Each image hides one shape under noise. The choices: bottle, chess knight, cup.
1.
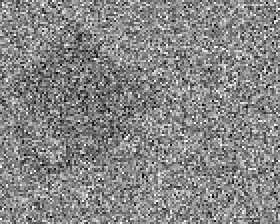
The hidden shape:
cup
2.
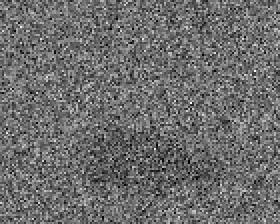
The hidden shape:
bottle
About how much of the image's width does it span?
half
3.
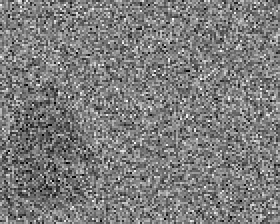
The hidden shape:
chess knight
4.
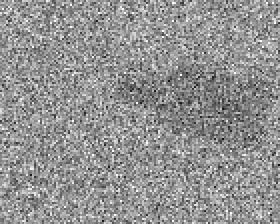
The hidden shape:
bottle
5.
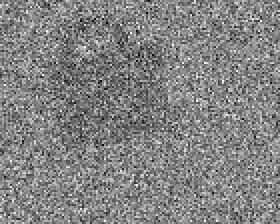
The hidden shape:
cup
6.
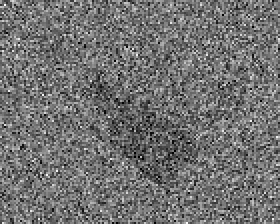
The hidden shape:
bottle
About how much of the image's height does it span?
half
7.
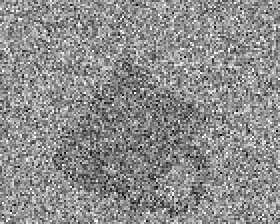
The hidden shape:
cup
